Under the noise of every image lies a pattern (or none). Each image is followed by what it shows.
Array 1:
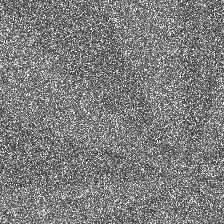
spokes from one point
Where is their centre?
bottom right
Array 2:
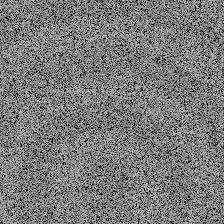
rings round one point
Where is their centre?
bottom middle
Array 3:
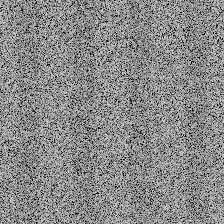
vertical stripes
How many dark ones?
4
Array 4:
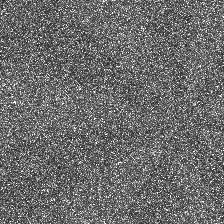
spokes from one point
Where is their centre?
middle right
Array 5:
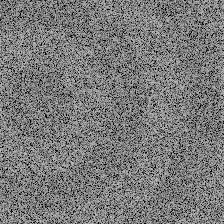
rings round one point
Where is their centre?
middle left
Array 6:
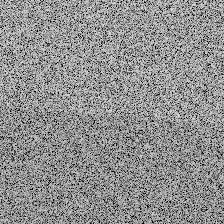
a sharp edge
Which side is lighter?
top
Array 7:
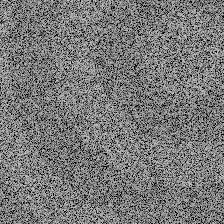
rings round one point
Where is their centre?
top right
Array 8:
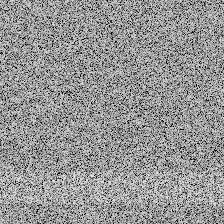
one horizontal stripe
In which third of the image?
bottom
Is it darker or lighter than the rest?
lighter
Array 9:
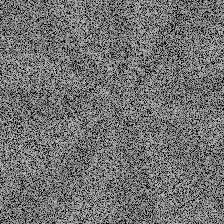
spokes from one point
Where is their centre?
centre
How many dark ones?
8
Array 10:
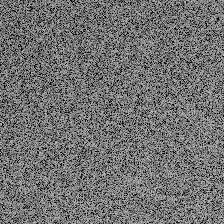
a smooth slope
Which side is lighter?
bottom right
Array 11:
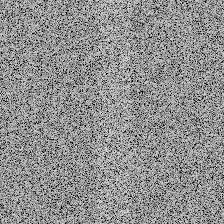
one vertical stripe
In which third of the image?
middle
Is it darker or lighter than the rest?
lighter
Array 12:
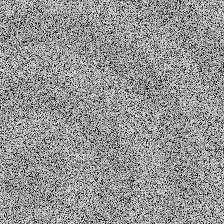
rings round one point
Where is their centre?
bottom left
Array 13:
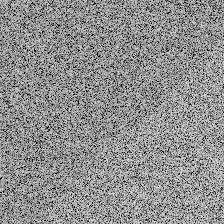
a sharp edge
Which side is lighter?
bottom right
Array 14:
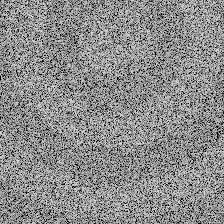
rings round one point
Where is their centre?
top middle
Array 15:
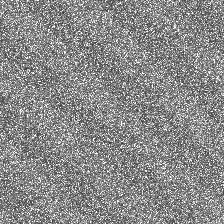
diagonal stripes
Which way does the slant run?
top left to bottom right
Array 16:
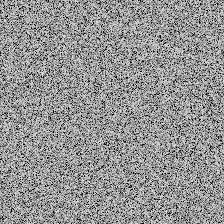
only noise
